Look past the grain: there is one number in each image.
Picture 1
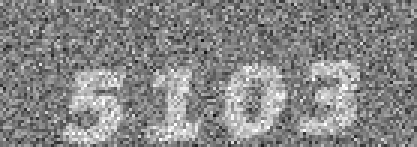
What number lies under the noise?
5103
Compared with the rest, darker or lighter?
lighter
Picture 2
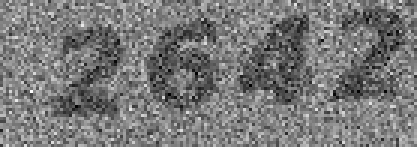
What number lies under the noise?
2642
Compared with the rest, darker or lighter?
darker
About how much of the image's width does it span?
nearly all
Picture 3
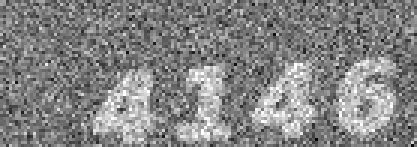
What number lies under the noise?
4146
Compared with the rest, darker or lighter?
lighter
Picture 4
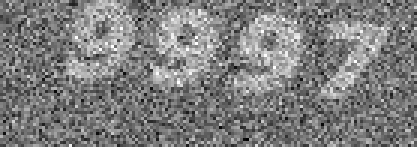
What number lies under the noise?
9997
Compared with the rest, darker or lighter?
lighter
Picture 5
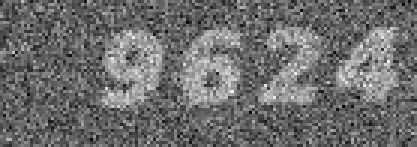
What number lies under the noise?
9624
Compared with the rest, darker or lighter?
lighter
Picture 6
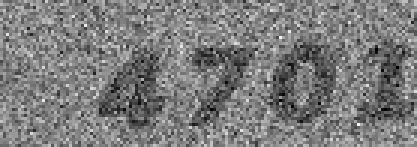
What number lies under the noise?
4701
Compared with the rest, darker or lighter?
darker
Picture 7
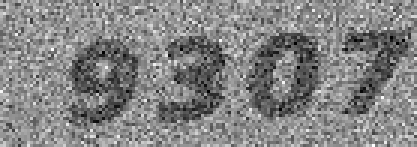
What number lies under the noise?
9307
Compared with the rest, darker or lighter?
darker
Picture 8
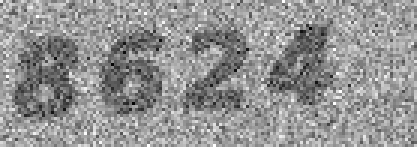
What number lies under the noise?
8624
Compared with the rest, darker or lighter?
darker
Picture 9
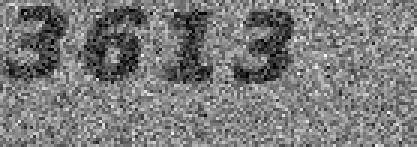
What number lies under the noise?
3613
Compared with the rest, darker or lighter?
darker
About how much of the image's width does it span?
two thirds
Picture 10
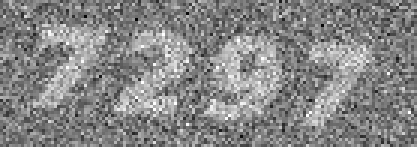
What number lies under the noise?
7297
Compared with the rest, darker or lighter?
lighter
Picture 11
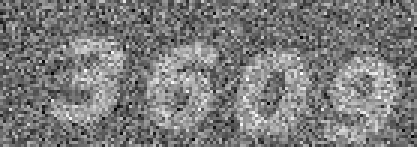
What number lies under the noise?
3609
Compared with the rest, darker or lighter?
lighter
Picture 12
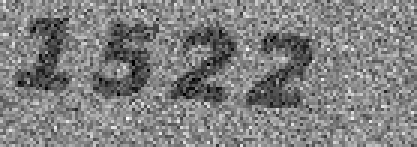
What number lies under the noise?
1522
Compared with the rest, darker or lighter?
darker
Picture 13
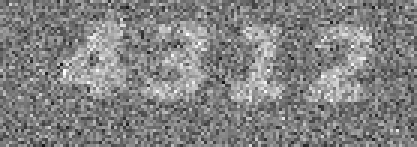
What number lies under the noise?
4312
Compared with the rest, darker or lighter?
lighter
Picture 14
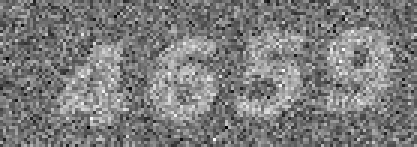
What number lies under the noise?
4659
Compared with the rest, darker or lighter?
lighter
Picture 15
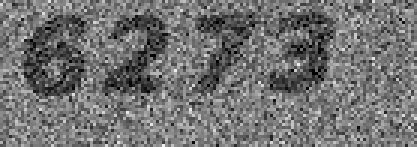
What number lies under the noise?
6273
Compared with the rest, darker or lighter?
darker
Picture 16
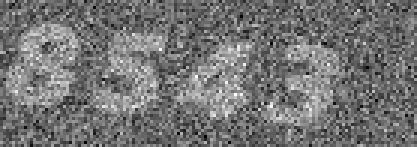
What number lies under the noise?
8543
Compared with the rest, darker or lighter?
lighter
